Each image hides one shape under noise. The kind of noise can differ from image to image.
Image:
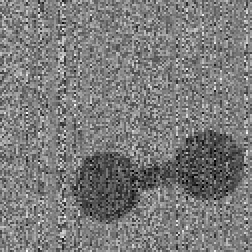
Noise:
columns of uneven size
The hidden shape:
dumbbell
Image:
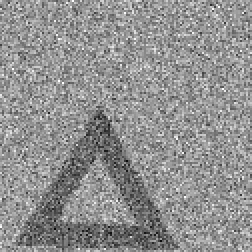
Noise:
independent entries
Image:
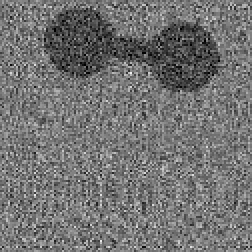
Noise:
low rank plus noise
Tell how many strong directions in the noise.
five to eight
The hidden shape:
dumbbell
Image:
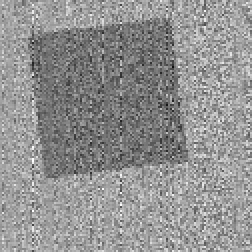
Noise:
columns of uneven size
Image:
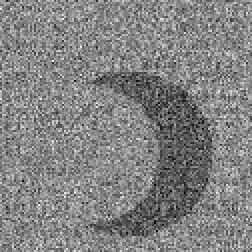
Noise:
low rank plus noise
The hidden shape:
crescent
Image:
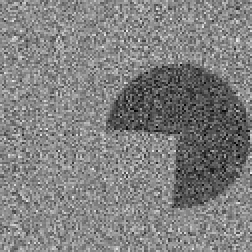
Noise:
low rank plus noise
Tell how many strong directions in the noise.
five to eight
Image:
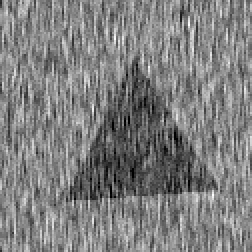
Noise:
streaked along the columns
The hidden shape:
triangle
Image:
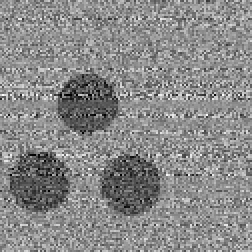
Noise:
rows of uneven size
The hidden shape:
three dots
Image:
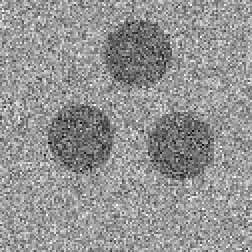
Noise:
independent entries
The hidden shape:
three dots
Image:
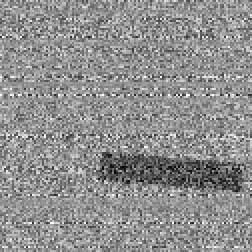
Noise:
rows of uneven size
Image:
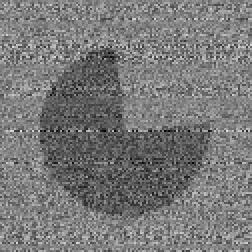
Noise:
rows of uneven size
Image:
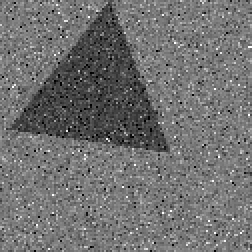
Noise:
heavy tails
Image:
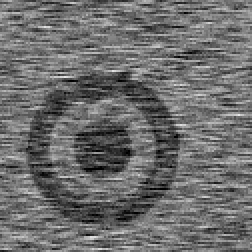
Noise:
streaked along the rows
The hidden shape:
bullseye
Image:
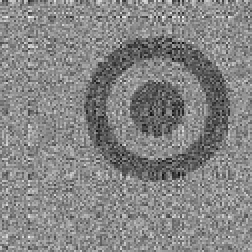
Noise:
low rank plus noise
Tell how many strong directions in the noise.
one
